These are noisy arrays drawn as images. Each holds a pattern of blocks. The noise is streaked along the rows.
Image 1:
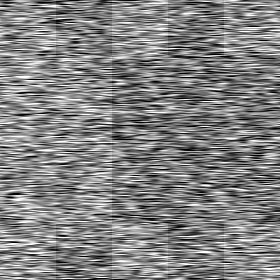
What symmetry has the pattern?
top and bottom mirror each other
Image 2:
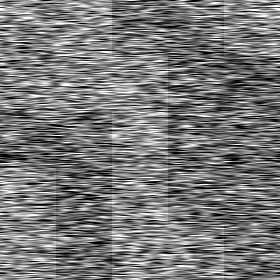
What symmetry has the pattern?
no symmetry
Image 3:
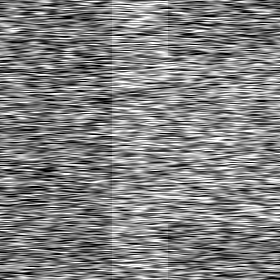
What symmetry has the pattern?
top and bottom mirror each other
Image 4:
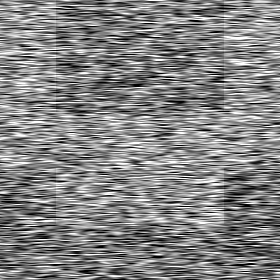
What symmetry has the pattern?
left and right mirror each other
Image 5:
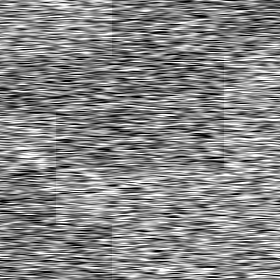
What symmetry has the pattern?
no symmetry
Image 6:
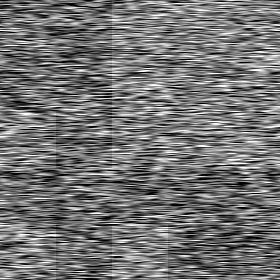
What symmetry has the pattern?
mirrored about the diagonal from the bottom left
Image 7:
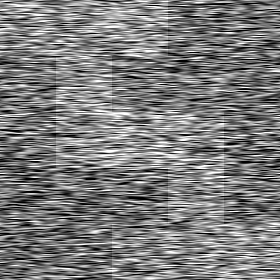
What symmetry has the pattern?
the same after a half turn
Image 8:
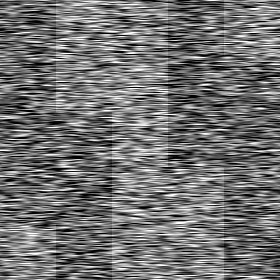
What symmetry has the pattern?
the same after a half turn
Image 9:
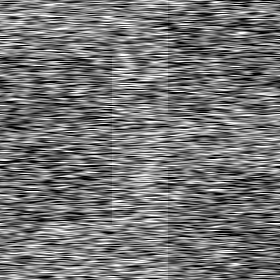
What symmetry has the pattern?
top and bottom mirror each other
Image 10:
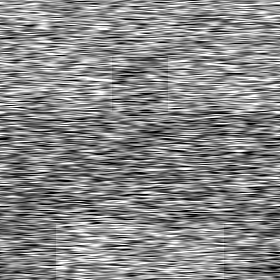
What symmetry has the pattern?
left and right mirror each other
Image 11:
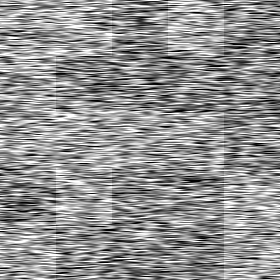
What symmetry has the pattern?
no symmetry
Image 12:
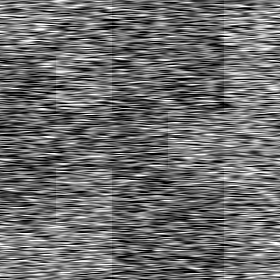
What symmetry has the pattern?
top and bottom mirror each other
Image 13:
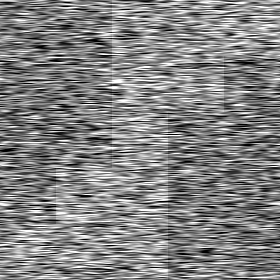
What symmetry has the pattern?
the same after a half turn
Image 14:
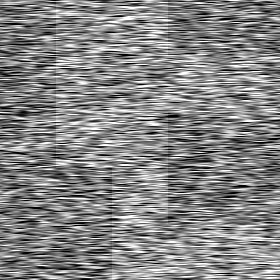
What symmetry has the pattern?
no symmetry
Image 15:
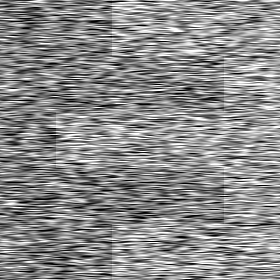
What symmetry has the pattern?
top and bottom mirror each other
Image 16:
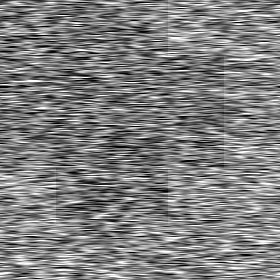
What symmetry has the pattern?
mirrored about the diagonal from the top left
